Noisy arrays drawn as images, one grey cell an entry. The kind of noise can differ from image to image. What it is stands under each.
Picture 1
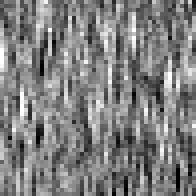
streaked along the columns
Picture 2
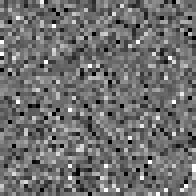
heavy tails
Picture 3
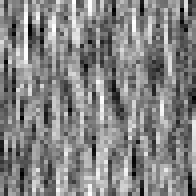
streaked along the columns
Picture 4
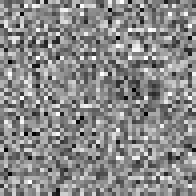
low rank plus noise
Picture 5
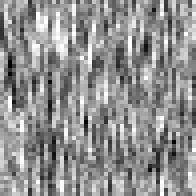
streaked along the columns
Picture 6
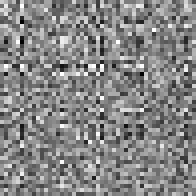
low rank plus noise
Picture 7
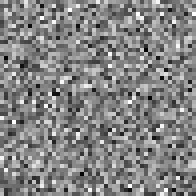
independent entries
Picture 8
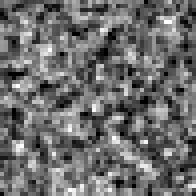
blotchy
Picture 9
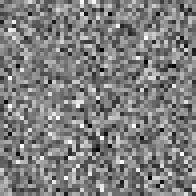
independent entries
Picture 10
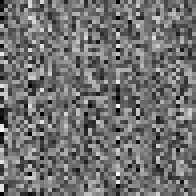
columns of uneven size
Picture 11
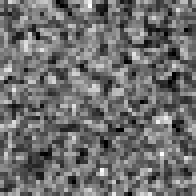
blotchy
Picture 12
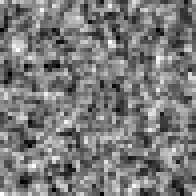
blotchy
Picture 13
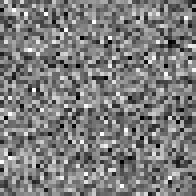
independent entries
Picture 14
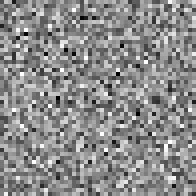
independent entries
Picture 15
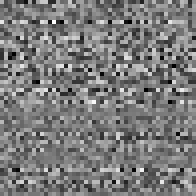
rows of uneven size
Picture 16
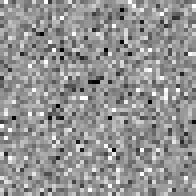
heavy tails
